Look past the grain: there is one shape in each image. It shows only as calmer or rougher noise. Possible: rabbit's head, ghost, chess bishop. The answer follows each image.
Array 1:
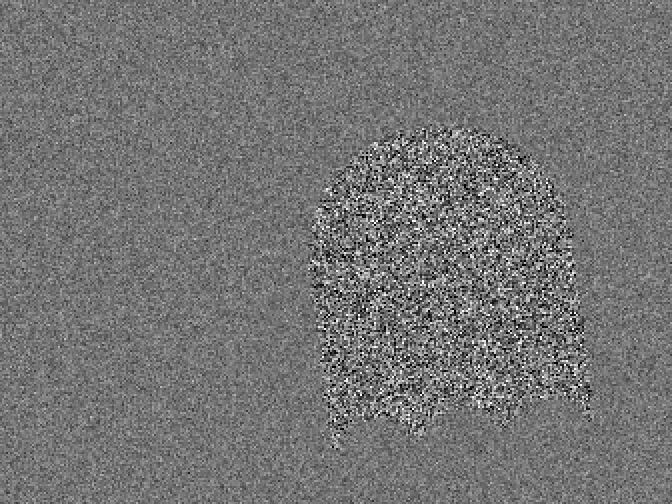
rough ghost
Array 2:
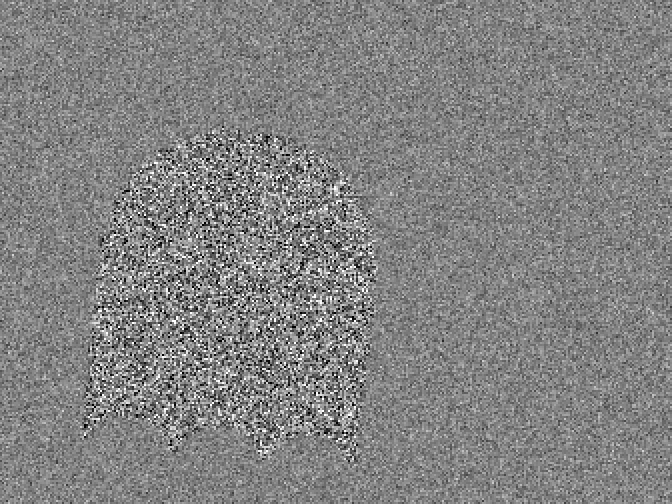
rough ghost
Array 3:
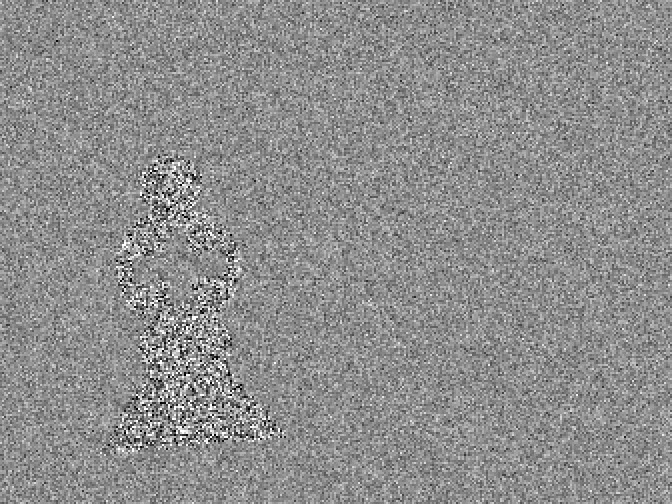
rough chess bishop
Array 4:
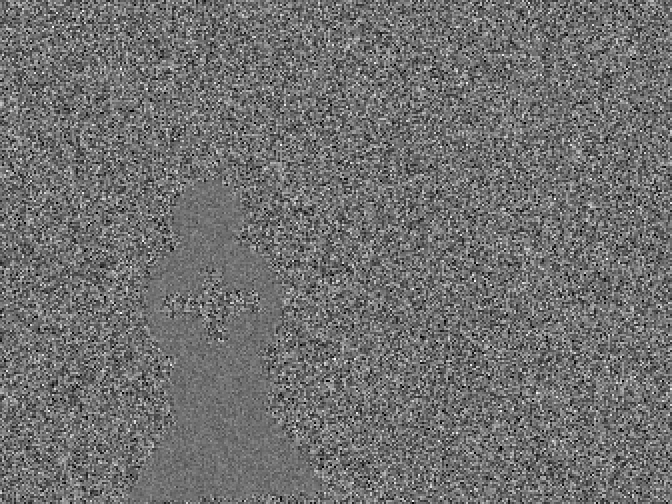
calm chess bishop
